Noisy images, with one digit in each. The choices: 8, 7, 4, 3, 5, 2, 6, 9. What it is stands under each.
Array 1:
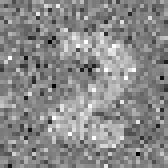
2
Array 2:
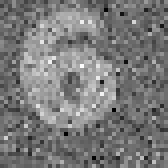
6
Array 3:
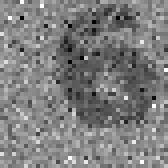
6
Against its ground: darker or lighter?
darker
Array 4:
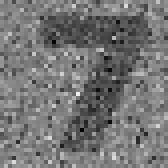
7
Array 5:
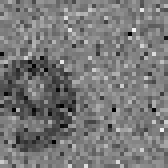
9
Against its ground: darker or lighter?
darker
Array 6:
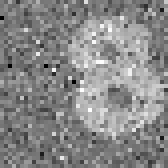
8
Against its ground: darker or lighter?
lighter
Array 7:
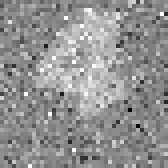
4
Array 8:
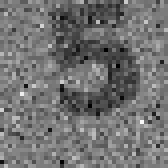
5
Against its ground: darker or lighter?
darker
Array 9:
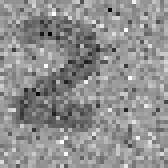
2
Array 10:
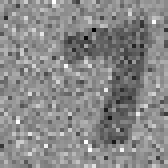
7
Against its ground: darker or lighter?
darker
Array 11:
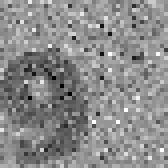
9
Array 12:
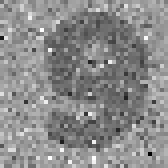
9
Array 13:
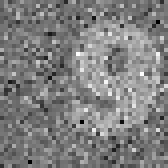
9
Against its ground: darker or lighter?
lighter
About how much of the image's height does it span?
two thirds
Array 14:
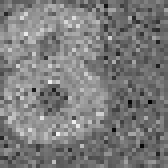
8
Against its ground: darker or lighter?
lighter
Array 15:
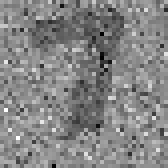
7
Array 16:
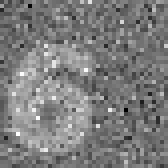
6
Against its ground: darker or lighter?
lighter
